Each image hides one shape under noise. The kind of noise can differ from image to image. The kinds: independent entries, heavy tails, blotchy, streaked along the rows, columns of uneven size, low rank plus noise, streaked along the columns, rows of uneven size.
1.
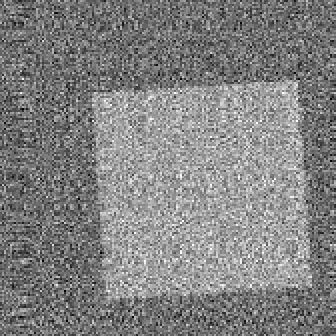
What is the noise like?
low rank plus noise
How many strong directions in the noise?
two
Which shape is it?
square
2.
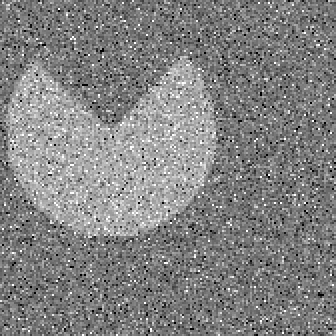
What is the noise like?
heavy tails
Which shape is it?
disc with a wedge cut out
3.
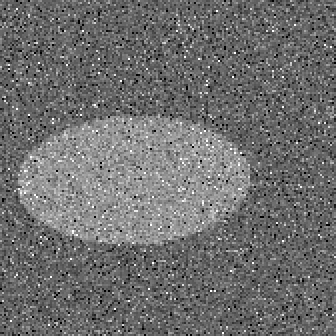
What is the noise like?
heavy tails
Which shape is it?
ellipse
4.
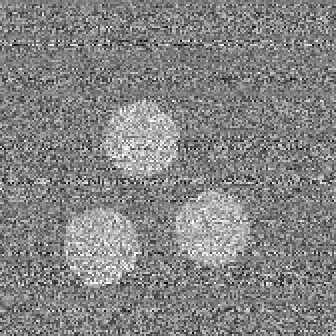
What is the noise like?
rows of uneven size
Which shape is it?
three dots
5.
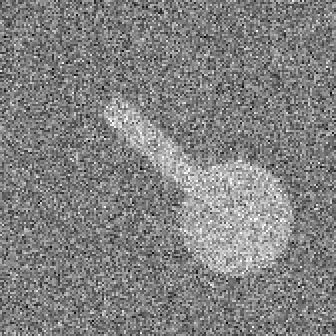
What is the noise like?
independent entries
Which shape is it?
lollipop
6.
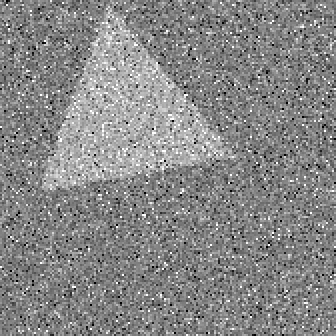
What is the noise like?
heavy tails
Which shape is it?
triangle
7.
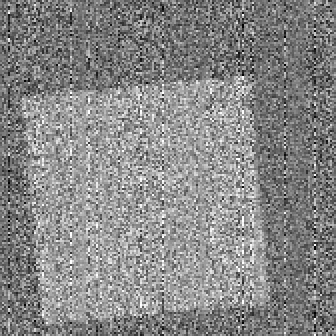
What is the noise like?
columns of uneven size
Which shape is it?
square
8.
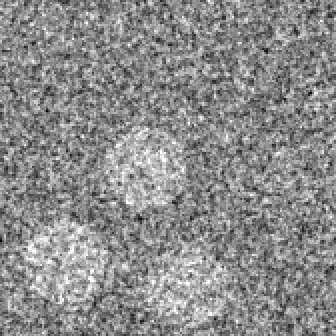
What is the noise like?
blotchy
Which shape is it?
three dots
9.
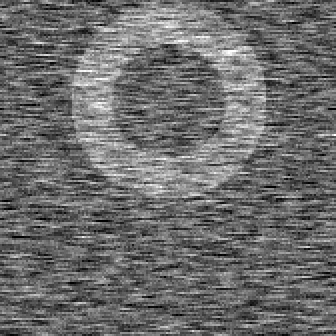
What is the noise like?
streaked along the rows
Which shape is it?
ring
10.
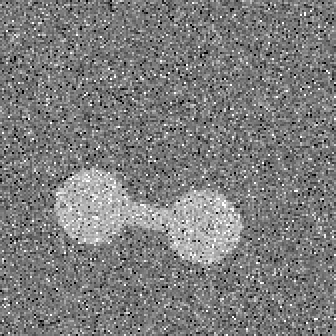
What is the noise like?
heavy tails
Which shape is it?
dumbbell
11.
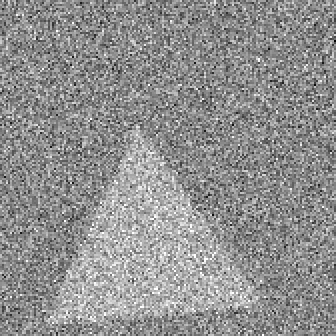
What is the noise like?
independent entries
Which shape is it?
triangle
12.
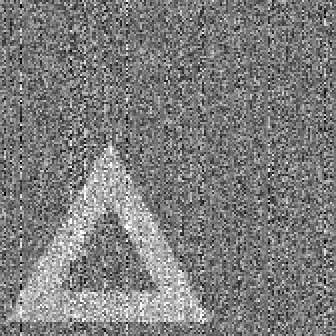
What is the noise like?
columns of uneven size
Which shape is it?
triangle frame
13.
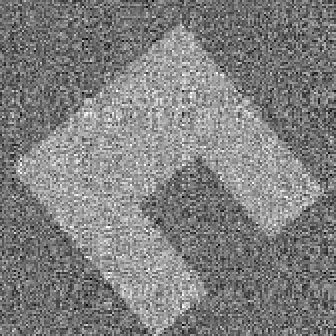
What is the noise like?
low rank plus noise
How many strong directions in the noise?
two
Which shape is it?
square with a notch
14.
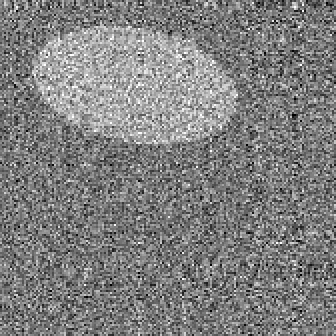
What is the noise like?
low rank plus noise
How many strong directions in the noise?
five to eight
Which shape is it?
ellipse
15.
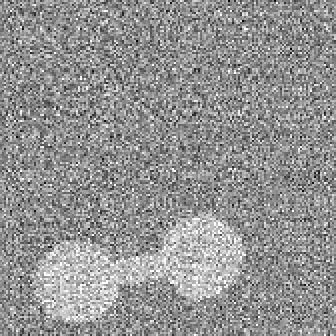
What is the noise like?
low rank plus noise
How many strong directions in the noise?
three or four
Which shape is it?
dumbbell
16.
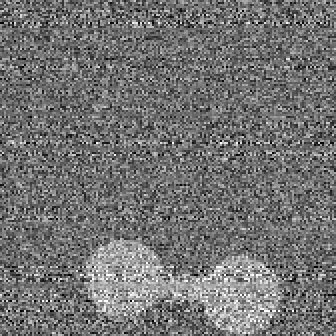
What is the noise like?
rows of uneven size
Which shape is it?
dumbbell
